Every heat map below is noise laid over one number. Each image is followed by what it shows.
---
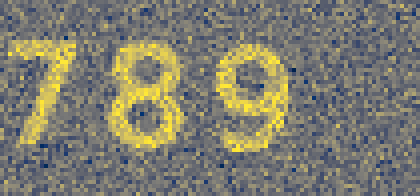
789
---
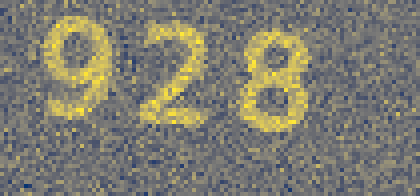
928
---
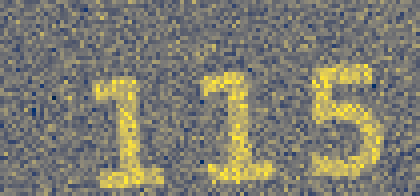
115
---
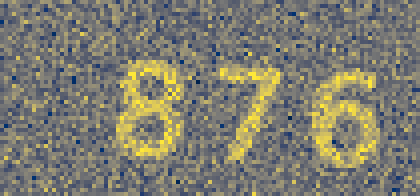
876
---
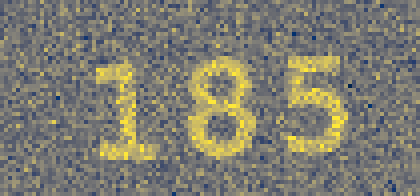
185
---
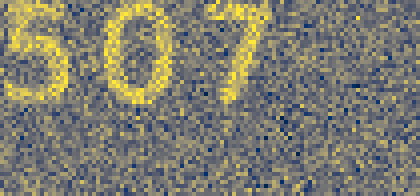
507
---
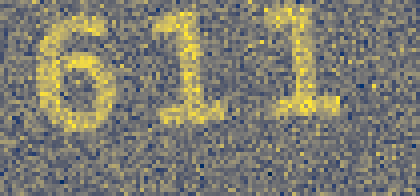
611
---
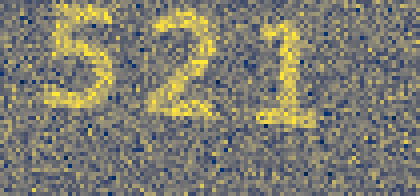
521
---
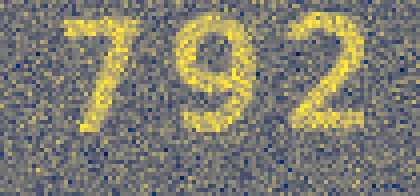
792
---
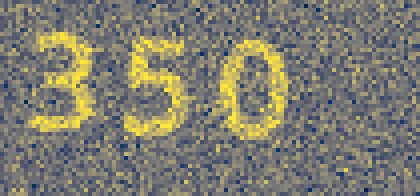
350
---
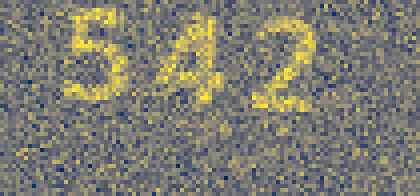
542
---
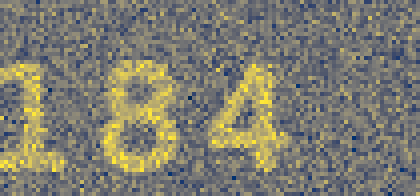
184
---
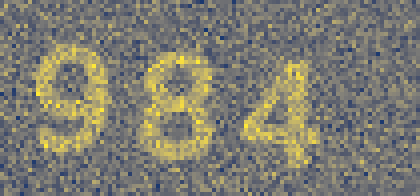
984
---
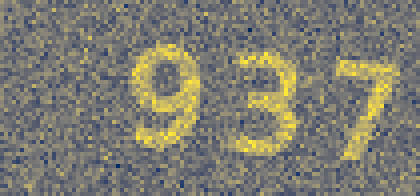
937
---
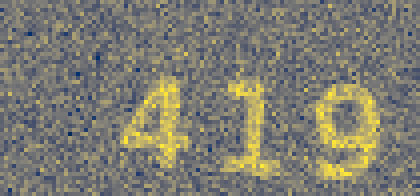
419
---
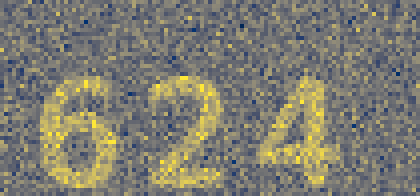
624
